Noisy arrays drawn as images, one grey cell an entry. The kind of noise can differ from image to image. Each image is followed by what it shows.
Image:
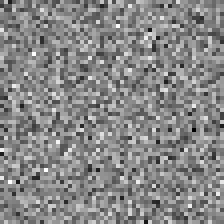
independent entries
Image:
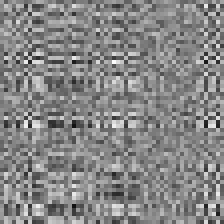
low rank plus noise
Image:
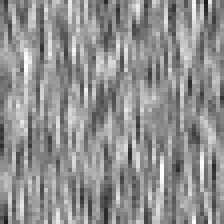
streaked along the columns
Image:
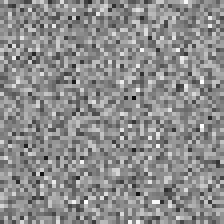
independent entries
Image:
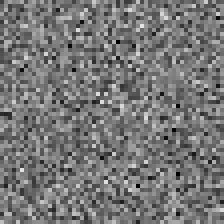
independent entries
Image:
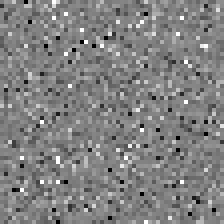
heavy tails
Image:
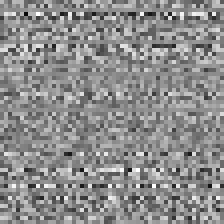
rows of uneven size
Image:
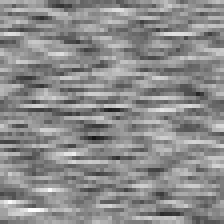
streaked along the rows
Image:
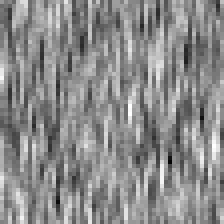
streaked along the columns
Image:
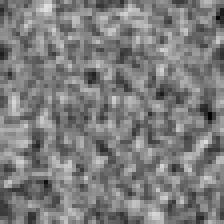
blotchy
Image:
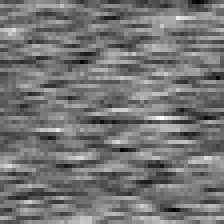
streaked along the rows
